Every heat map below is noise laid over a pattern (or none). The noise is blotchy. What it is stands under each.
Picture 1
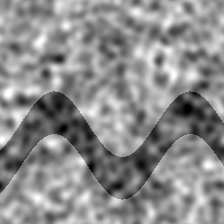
a wavy band
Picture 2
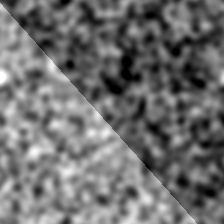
a sharp edge
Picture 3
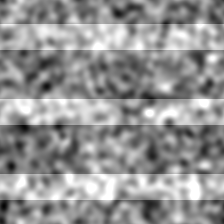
horizontal stripes
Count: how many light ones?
3
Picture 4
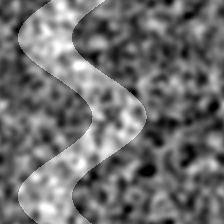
a wavy band
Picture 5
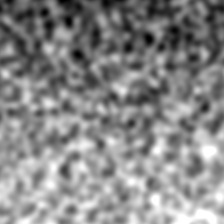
a smooth slope
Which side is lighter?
bottom
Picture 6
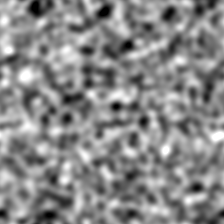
only noise
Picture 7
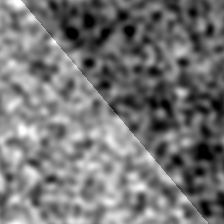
a sharp edge
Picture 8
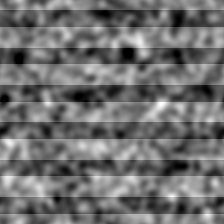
horizontal stripes
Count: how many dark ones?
6
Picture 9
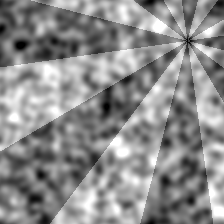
spokes from one point
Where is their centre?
top right
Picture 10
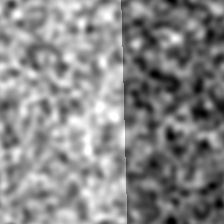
a sharp edge
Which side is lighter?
left
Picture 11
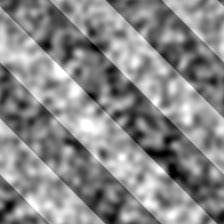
diagonal stripes
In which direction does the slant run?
top left to bottom right
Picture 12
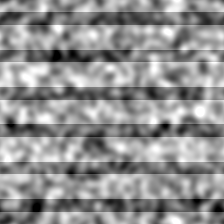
horizontal stripes
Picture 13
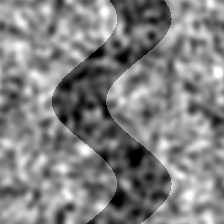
a wavy band
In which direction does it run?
top to bottom
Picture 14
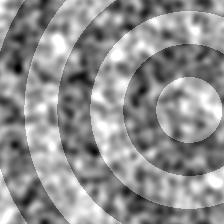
rings round one point
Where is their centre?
middle right
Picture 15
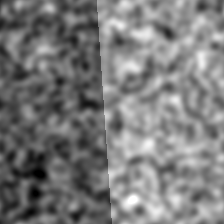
a sharp edge
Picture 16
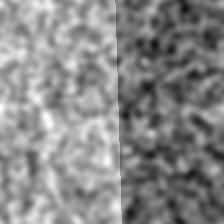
a sharp edge
